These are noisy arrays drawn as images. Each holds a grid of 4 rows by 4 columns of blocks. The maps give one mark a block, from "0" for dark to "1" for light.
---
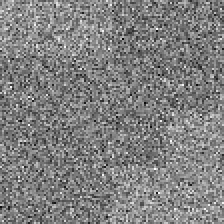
1100
0000
0001
0011
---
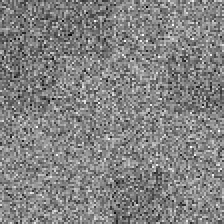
0011
0110
1111
1101
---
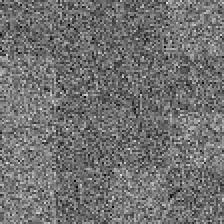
0001
1000
1001
1010
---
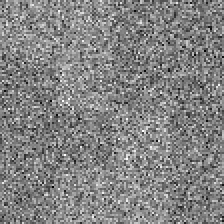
1100
0100
0010
0110
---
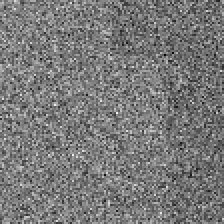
1100
1110
1110
1110
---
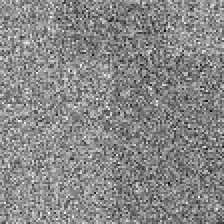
1001
1100
1100
1100
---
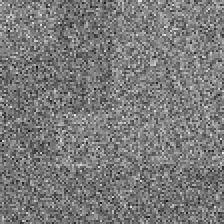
1011
0011
0111
0000
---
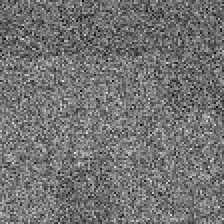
0000
1110
1111
1011
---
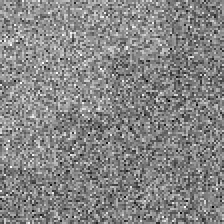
1110
1100
1000
0000
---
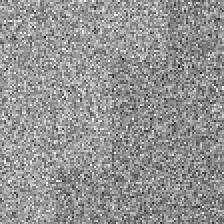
1110
1100
1100
1000
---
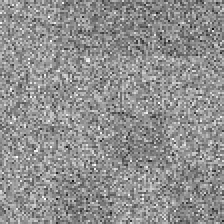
1000
1111
1101
1010
